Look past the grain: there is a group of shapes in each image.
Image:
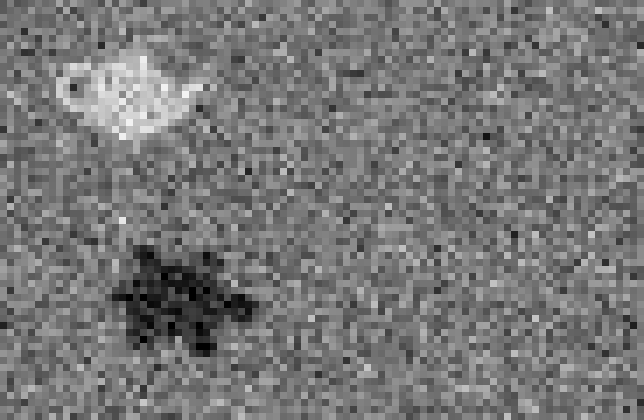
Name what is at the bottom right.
nothing
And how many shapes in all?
2
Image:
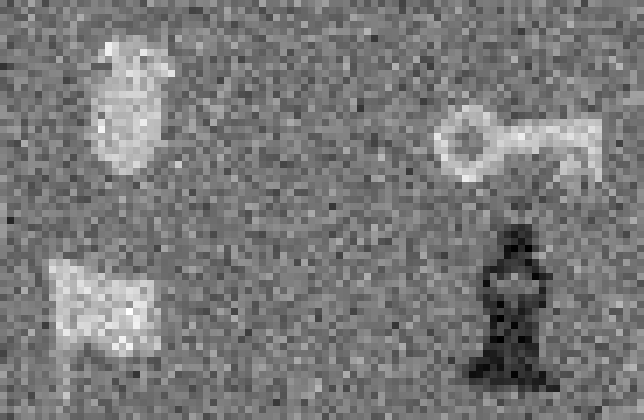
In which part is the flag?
bottom left
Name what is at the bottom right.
chess bishop
